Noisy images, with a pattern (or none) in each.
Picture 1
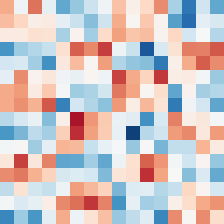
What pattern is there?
a checkerboard
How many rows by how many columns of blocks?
6 by 4
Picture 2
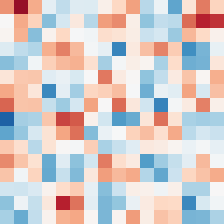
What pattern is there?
a checkerboard
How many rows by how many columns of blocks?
6 by 5
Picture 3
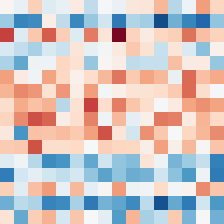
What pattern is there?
bands of rows
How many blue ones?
4
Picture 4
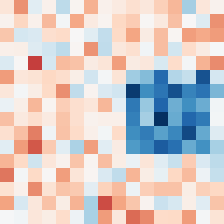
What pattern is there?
one block
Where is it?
middle right
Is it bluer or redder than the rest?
bluer
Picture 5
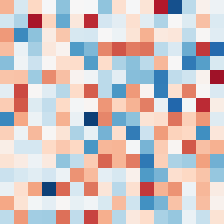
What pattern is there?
only noise
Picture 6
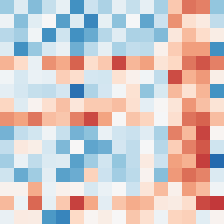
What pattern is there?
bands of rows crossing bands of columns
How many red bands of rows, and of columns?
3 and 1
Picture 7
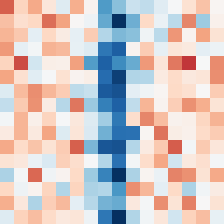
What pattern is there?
one band of columns
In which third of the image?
middle
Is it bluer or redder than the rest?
bluer
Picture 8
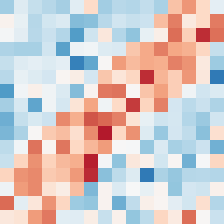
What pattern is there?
a diagonal band
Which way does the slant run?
bottom left to top right
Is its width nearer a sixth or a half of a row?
a half
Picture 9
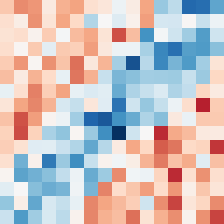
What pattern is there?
a diagonal band
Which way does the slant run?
bottom left to top right
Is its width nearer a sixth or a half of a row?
a half
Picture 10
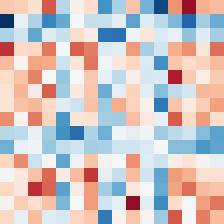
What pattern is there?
bands of rows crossing bands of columns
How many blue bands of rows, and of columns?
2 and 3
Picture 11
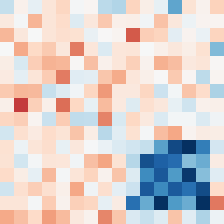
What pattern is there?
one block
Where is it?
bottom right
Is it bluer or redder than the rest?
bluer
